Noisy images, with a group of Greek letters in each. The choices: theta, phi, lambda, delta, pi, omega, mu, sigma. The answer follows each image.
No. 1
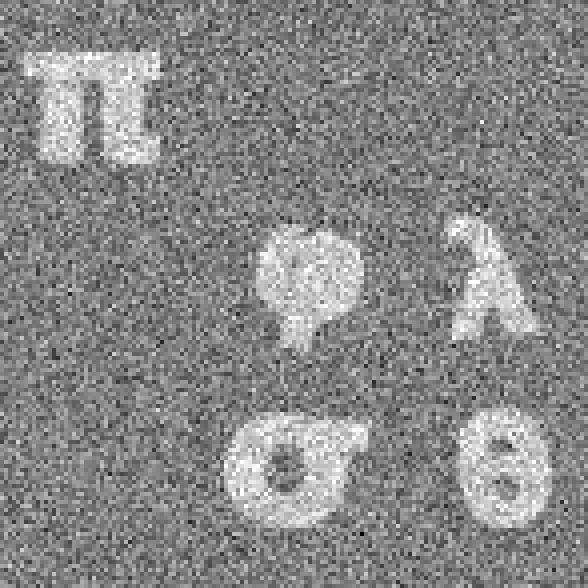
top left: pi; centre: phi; middle right: lambda; bottom middle: sigma; bottom right: theta
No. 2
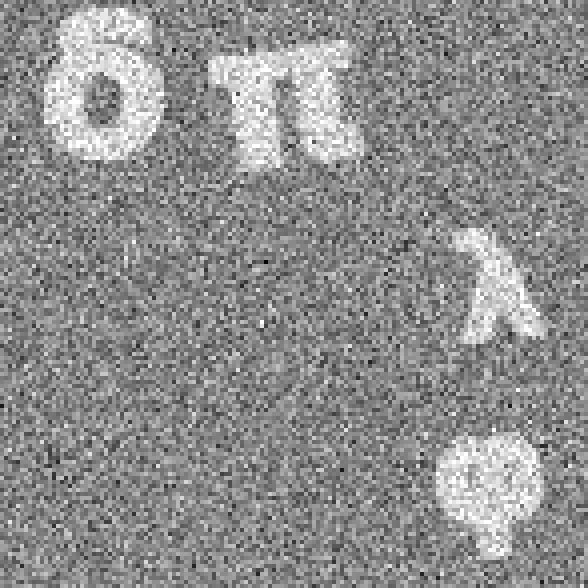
top left: delta; top middle: pi; middle right: lambda; bottom right: phi
